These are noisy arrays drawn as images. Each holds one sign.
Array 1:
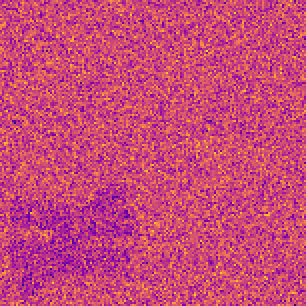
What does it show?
dark not-equal sign, bottom left
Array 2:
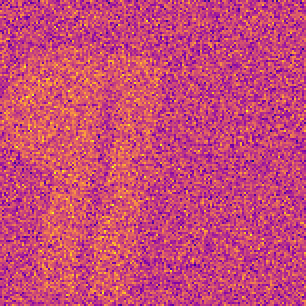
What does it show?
light pilcrow
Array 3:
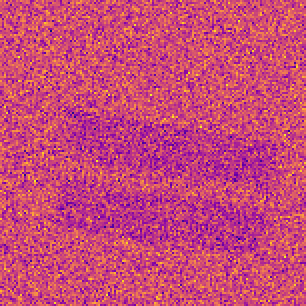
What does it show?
dark equals sign
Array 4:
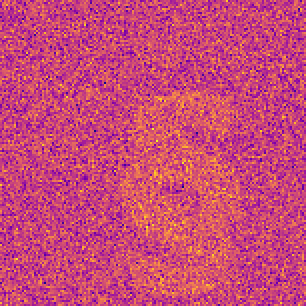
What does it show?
light section sign
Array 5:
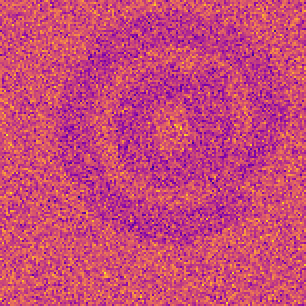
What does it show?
dark at sign
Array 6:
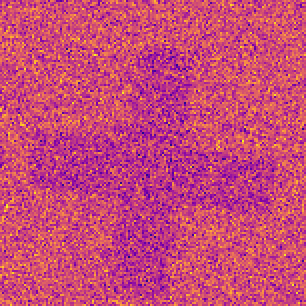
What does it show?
dark plus sign
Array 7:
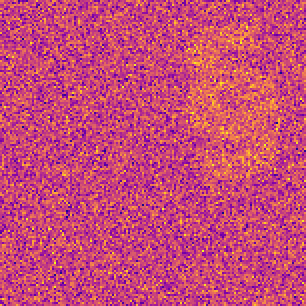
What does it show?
light section sign
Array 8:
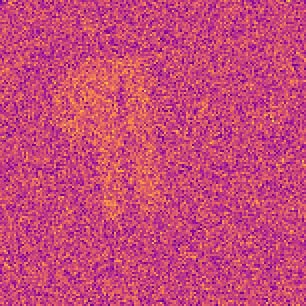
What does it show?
light pilcrow
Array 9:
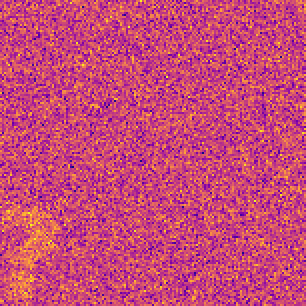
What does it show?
light question mark, bottom left
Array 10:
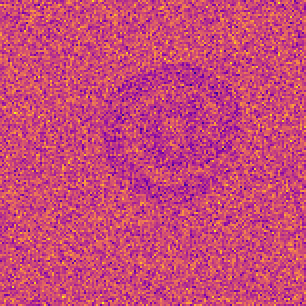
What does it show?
dark at sign
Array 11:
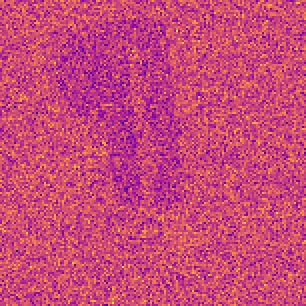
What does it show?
dark pilcrow
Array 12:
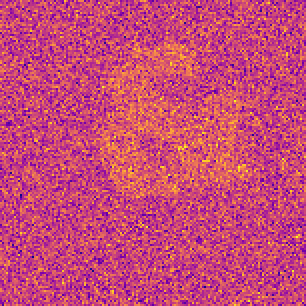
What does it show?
light ampersand
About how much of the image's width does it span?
half
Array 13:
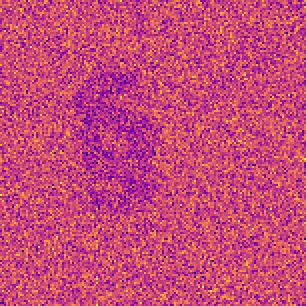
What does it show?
dark section sign
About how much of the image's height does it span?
half
